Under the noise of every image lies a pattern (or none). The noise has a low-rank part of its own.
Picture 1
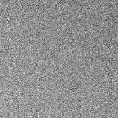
a smooth slope
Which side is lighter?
bottom left
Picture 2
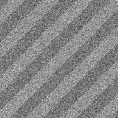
diagonal stripes
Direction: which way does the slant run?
bottom left to top right
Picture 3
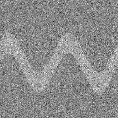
a wavy band
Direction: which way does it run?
left to right
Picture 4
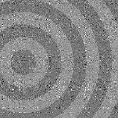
rings round one point
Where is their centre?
middle left
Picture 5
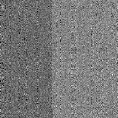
a sharp edge
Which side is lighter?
right
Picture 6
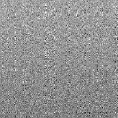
a smooth slope
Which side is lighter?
top
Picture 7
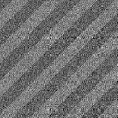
diagonal stripes
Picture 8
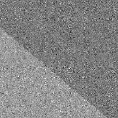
a sharp edge
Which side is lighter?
bottom left
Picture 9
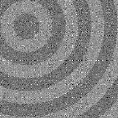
rings round one point
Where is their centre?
top left
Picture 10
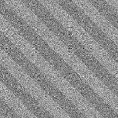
diagonal stripes
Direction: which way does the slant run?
top left to bottom right
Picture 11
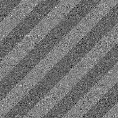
diagonal stripes
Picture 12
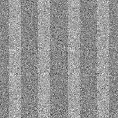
vertical stripes
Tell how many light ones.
4
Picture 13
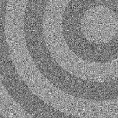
rings round one point
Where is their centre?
top right
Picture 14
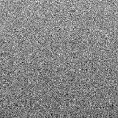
a smooth slope
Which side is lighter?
top
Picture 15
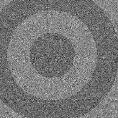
rings round one point
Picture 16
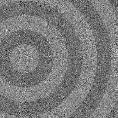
rings round one point
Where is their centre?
middle left
